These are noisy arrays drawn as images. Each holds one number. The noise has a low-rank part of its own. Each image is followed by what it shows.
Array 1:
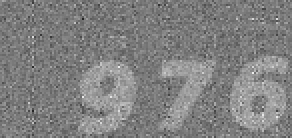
976
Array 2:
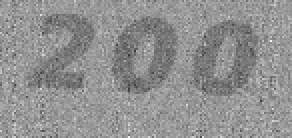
200
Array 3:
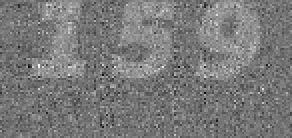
159
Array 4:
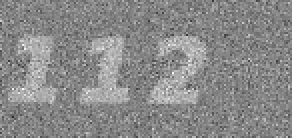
112
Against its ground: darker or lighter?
lighter
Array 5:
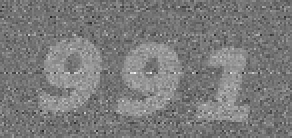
991
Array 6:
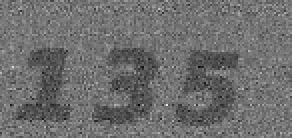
135
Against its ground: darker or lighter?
darker
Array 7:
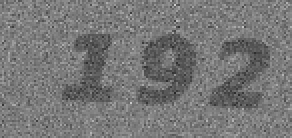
192
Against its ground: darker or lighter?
darker
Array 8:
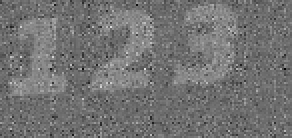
123
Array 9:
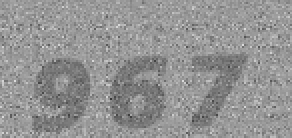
967
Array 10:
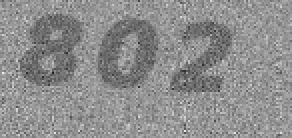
802
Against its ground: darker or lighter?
darker
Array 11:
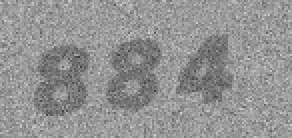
884
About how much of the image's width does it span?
two thirds
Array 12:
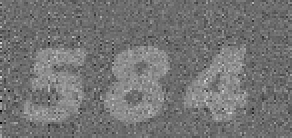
584
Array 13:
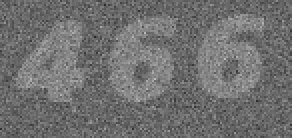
466
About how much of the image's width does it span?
nearly all
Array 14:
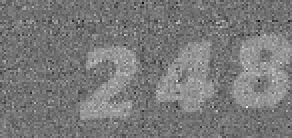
248
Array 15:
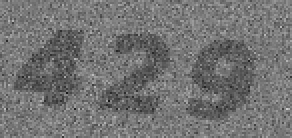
429
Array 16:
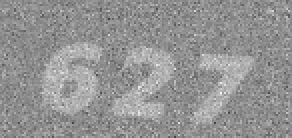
627
